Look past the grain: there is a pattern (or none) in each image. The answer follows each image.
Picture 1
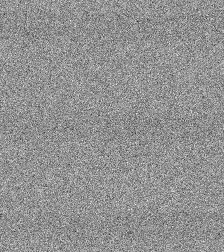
bands of rows
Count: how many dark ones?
3
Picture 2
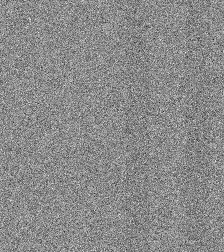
bands of columns
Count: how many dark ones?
2
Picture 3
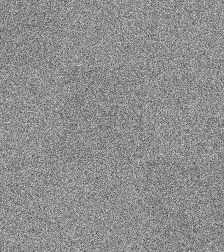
blocks along the diagonal
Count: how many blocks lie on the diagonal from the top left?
3
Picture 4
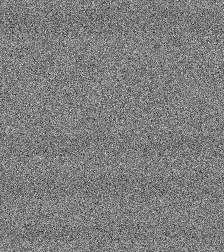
bands of rows
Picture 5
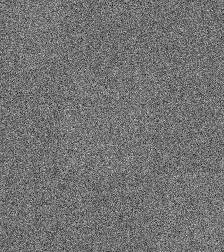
blocks along the diagonal
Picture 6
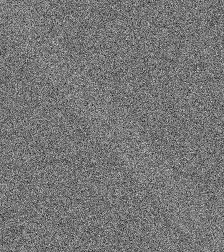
a diagonal band
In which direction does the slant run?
top left to bottom right
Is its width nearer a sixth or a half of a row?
a sixth
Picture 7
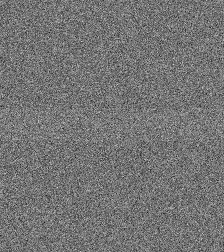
one band of rows
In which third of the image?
middle
